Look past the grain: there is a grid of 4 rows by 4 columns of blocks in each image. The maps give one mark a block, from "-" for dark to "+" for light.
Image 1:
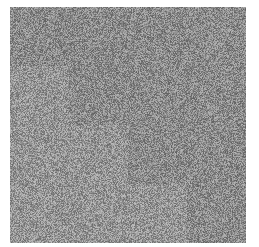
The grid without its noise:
- - - -
+ - - -
+ + - -
+ + + -
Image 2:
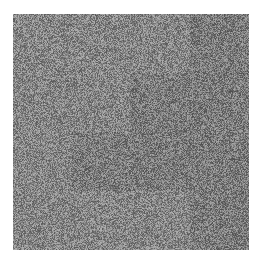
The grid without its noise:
+ + + -
+ + - -
+ - - -
+ + + -
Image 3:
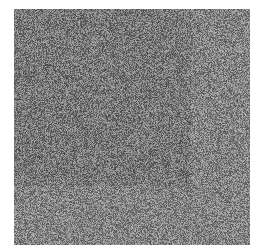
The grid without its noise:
- - - +
- - - +
- - - +
+ + + +
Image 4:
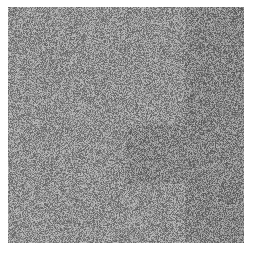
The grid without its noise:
+ + + -
+ + + -
+ + - -
+ + + -
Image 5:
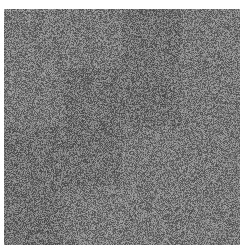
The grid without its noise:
+ + - +
+ - - +
- - + +
- + + +
